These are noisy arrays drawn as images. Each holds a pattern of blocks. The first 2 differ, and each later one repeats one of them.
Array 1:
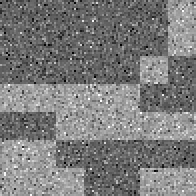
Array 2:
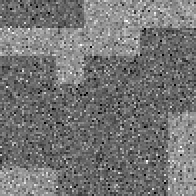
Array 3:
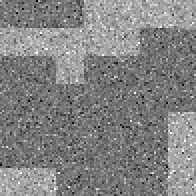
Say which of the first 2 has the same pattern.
2
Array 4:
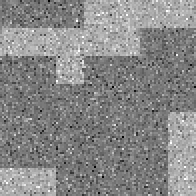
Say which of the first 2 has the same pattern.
2
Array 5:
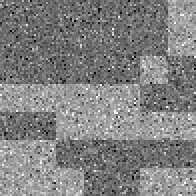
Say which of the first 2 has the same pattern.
1
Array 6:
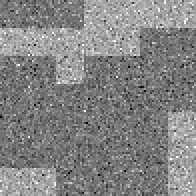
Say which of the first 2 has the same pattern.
2
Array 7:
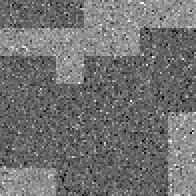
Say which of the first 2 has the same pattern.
2
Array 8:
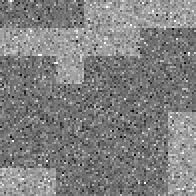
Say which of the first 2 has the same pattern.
2
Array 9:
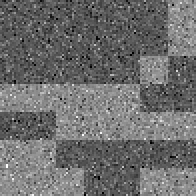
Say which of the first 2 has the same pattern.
1
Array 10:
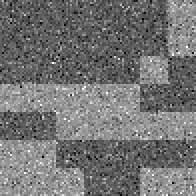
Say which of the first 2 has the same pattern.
1
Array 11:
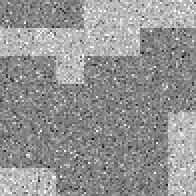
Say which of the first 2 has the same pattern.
2
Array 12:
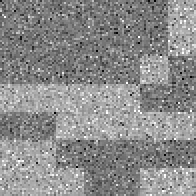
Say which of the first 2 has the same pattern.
1
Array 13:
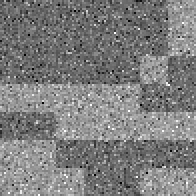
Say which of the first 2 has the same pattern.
1
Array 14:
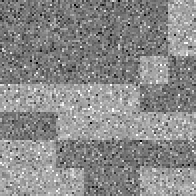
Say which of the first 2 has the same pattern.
1
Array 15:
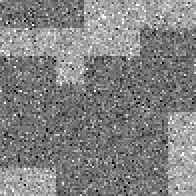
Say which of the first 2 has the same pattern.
2
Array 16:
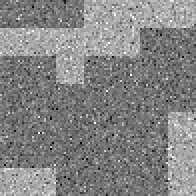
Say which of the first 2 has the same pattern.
2
